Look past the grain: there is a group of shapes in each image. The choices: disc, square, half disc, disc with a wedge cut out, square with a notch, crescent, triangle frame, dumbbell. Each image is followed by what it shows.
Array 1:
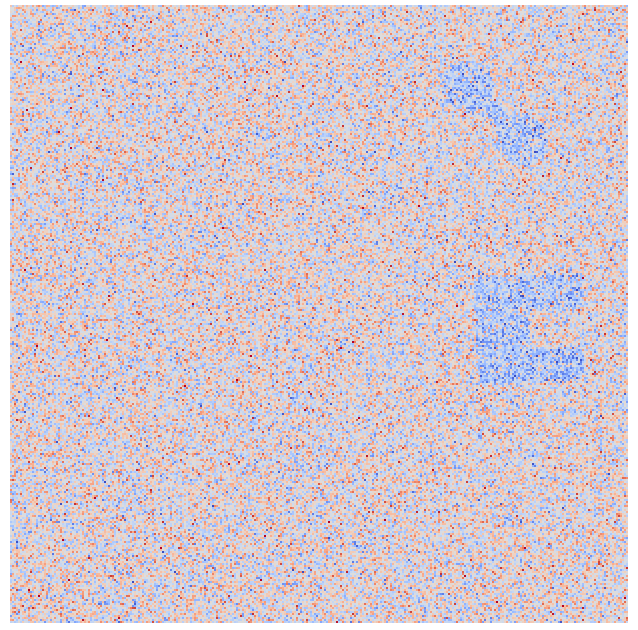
top right: blue dumbbell; middle right: blue square with a notch
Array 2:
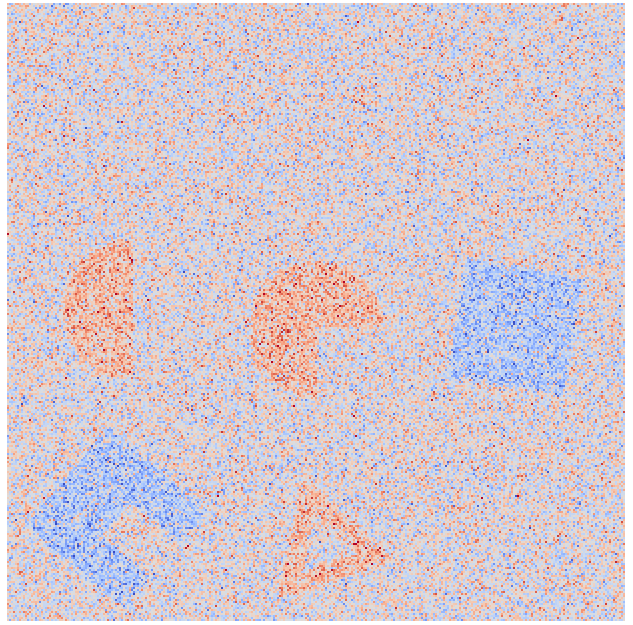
middle left: red half disc; centre: red disc with a wedge cut out; middle right: blue square; bottom left: blue square with a notch; bottom middle: red triangle frame
